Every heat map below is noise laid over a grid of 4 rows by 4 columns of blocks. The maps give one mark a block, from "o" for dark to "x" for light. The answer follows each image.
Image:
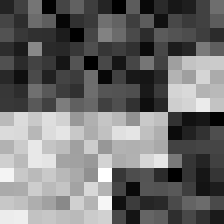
oooo
ooox
xxxo
xxoo
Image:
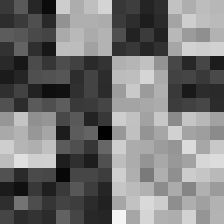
oxox
ooxo
xoxx
ooxx
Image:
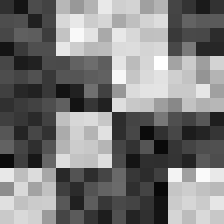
oxxo
ooxx
oxoo
xoox
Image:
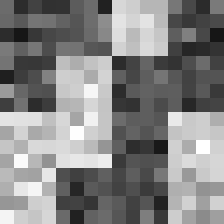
ooxo
oxoo
xxox
xoox
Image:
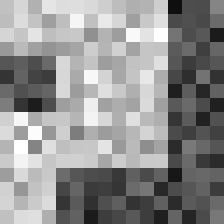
xxxo
oxxo
xxxo
xooo
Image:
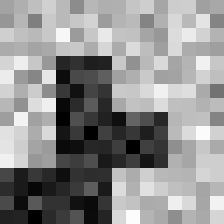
xxxx
xoxx
xoox
ooxx
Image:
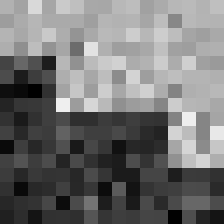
xxxx
oxxx
ooox
oooo
